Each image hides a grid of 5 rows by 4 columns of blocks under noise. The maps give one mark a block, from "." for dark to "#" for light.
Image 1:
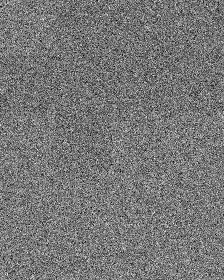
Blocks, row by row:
#...
....
#.##
####
####
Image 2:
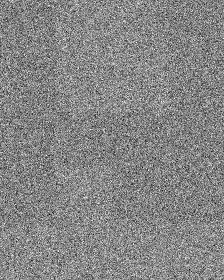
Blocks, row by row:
.##.
.##.
....
.#..
####
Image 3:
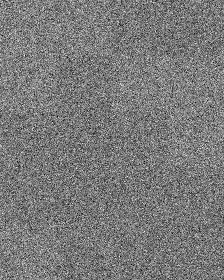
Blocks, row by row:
##..
#.##
...#
....
#...
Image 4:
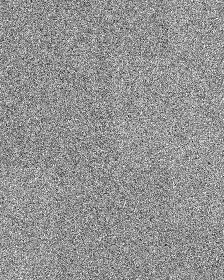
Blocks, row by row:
...#
..##
..##
#..#
#...
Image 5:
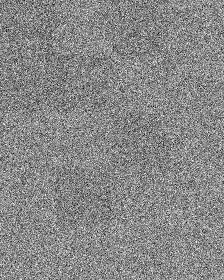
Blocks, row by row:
.#.#
..##
##.#
#.##
####
